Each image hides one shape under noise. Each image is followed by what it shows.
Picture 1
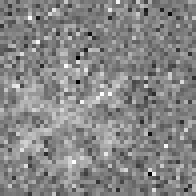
snowflake
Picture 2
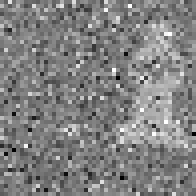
chess bishop
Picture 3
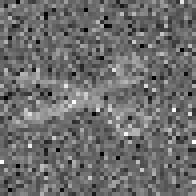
pair of scissors
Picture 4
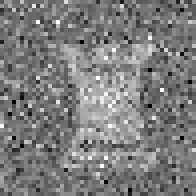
chess rook
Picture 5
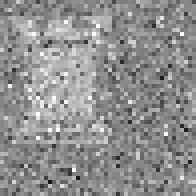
chess rook
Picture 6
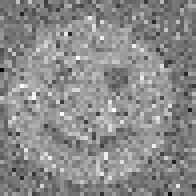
smiling face
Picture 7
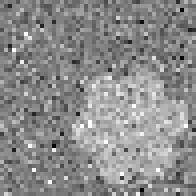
flower
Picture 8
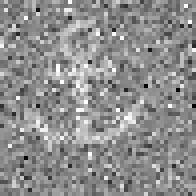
anchor
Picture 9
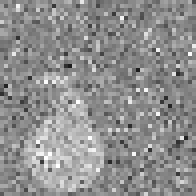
pear
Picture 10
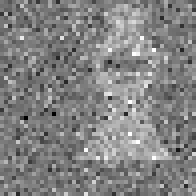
chess bishop
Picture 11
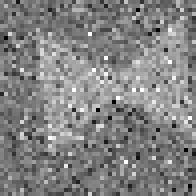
bow tie
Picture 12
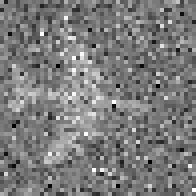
airplane
